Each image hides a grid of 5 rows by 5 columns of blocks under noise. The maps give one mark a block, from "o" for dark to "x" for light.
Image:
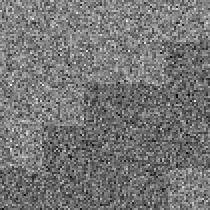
x x x x x
x x x x o
x x o o o
x o o o o
o o o o x
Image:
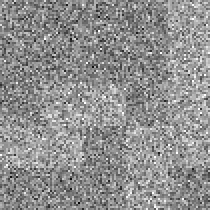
o o o o x
o o o o x
o x x o x
x x o x x
o o o x o
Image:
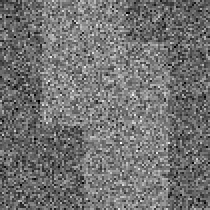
o x x o o
o x x x o
o x x x o
o o x x o
o o x x o
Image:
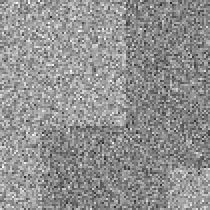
x x x o o
x x x o o
x x x o o
x o o o o
x o o o x
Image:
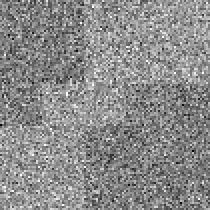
o o x x x
o o x x x
o x x o o
x x o o o
x x o o o
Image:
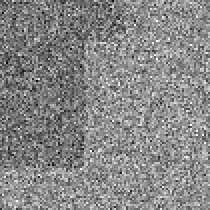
o o o x x
o o x x x
o o x x x
o o x x x
x x x x x
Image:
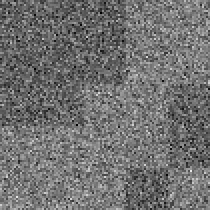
o o o x x
o o o x x
o o x x o
x x x x o
x x x o x
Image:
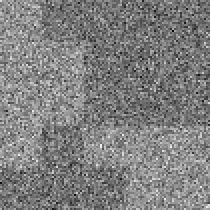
x o o o o
x x o o o
x x o o o
x o x x x
o o o x x
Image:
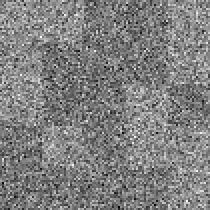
x x o o x
x o o o x
x o o x o
o x o x x
o o o o x
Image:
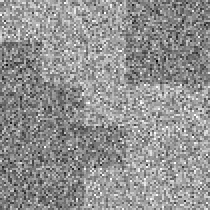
x x x o o
o x x o o
o o x x x
o o o x x
o o x x x
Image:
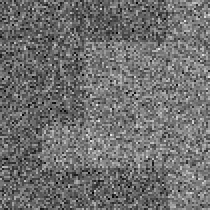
o o o o x
o o x x x
o o x x x
o x x x x
o o o o x
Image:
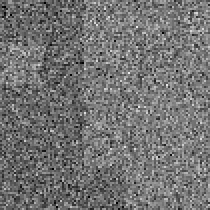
o o x x x
x o x x x
o o x x x
o o x x x
o o o x x
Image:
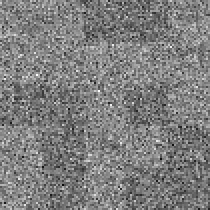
x x o o x
x x x x x
o o x o x
x o x x o
x o x o o
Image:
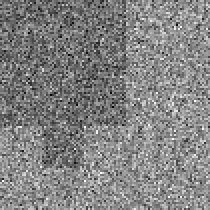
o o o x x
o o o x x
o o o x x
x o x x x
x x x x x
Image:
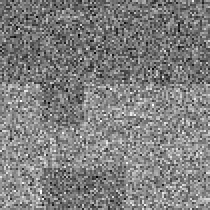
o o o o o
o o o o o
x o x x x
x x x x x
x o o x x
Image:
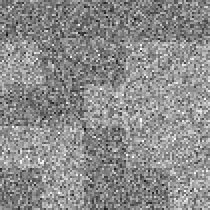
o o o o o
x o o x x
o o x x x
x x o x x
o x o o x
